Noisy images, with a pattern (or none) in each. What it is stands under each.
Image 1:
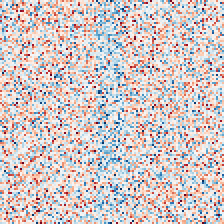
one band of columns
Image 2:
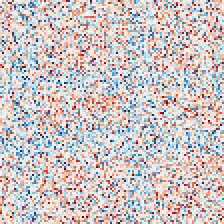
bands of rows crossing bands of columns
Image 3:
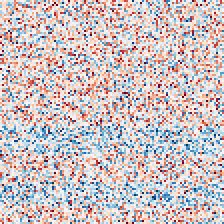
bands of rows
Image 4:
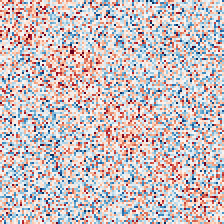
blocks along the diagonal
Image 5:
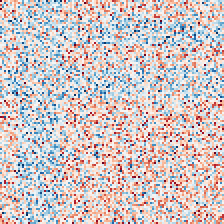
bands of rows crossing bands of columns
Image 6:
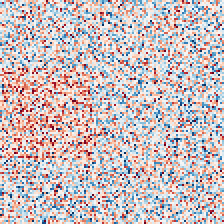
one block
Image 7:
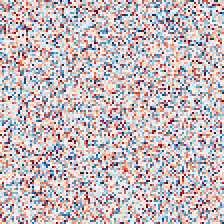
only noise
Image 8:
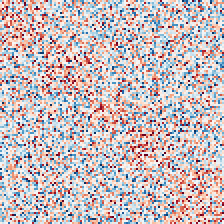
blocks along the diagonal
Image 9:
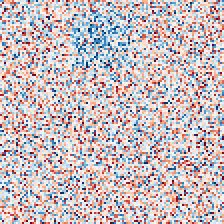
one block
